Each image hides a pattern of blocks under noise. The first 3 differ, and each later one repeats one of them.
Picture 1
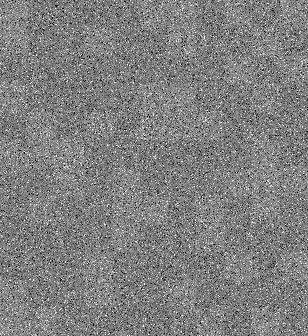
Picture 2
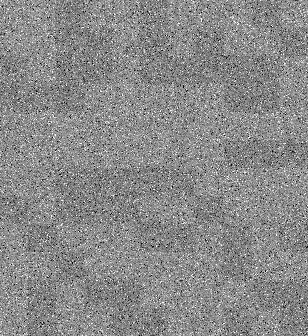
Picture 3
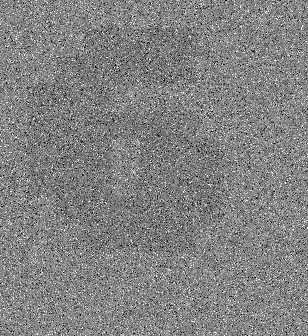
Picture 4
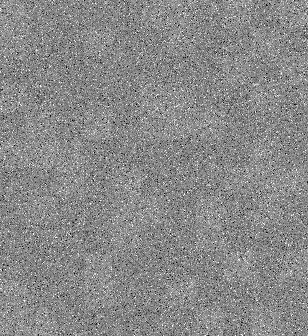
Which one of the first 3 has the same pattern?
1
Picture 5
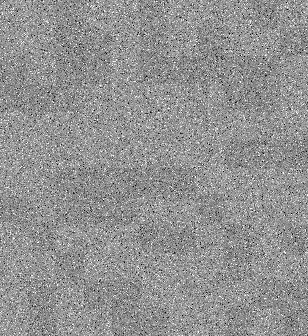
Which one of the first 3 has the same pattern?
2
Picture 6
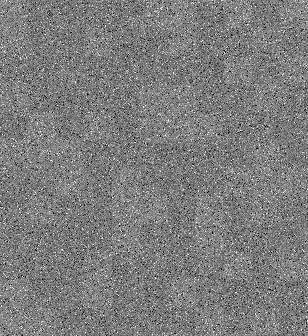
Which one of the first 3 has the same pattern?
1
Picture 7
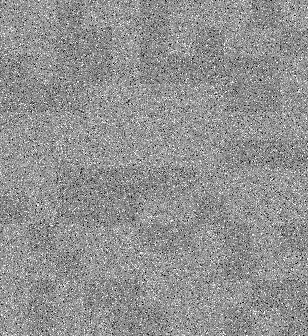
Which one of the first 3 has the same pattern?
2
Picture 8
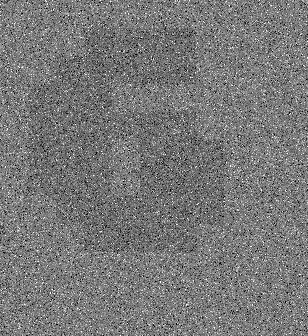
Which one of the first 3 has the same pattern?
3
